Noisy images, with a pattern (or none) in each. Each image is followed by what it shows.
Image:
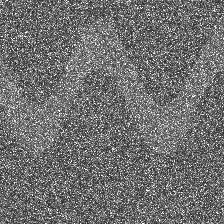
a wavy band
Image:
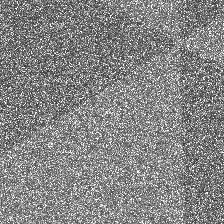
spokes from one point
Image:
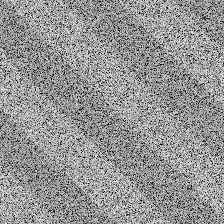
diagonal stripes
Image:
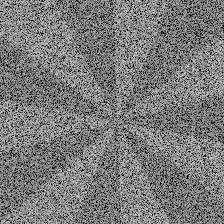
spokes from one point
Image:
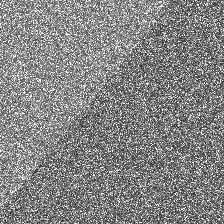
a sharp edge
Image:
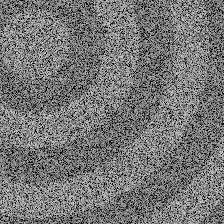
rings round one point
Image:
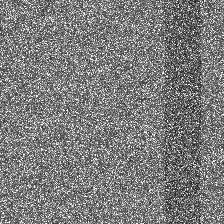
one vertical stripe
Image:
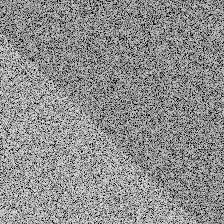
a sharp edge
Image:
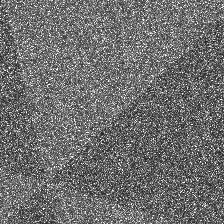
spokes from one point
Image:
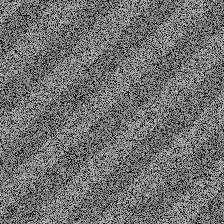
diagonal stripes
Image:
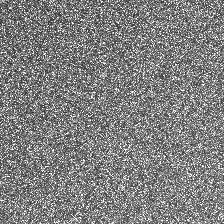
a smooth slope
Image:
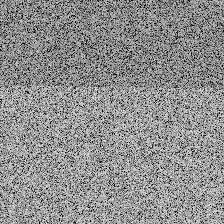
a sharp edge
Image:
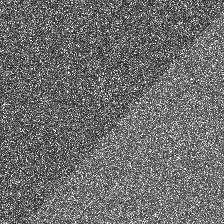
a sharp edge
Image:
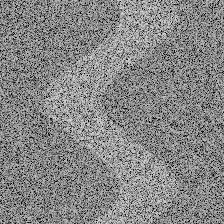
a wavy band
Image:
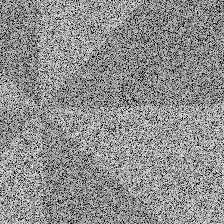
spokes from one point
